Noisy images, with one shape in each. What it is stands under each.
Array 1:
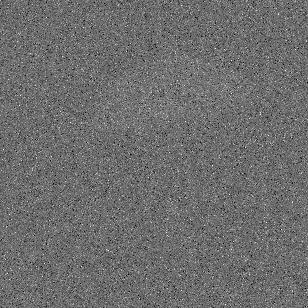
umbrella
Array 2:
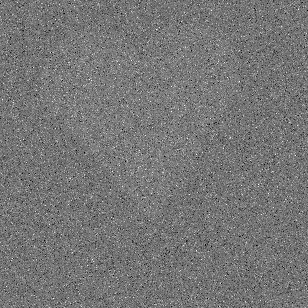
heart
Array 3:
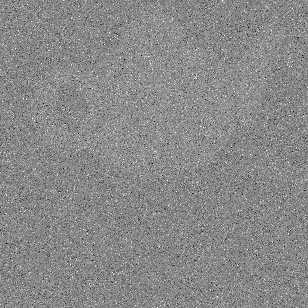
teapot
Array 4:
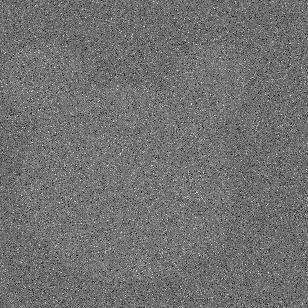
bear's head
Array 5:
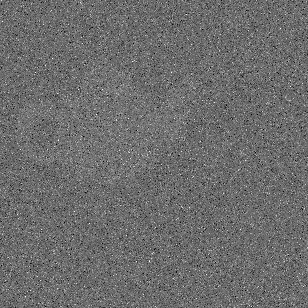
teapot
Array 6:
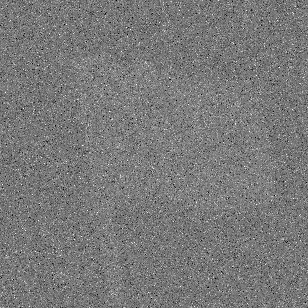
flag
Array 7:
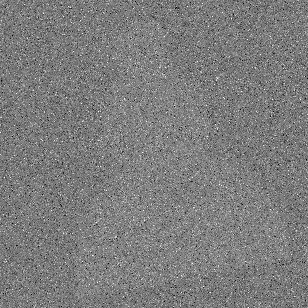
chess pawn
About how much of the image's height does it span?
nearly all
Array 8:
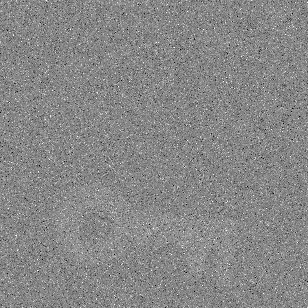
key
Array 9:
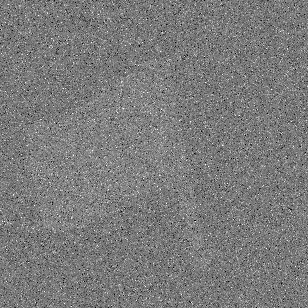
flag
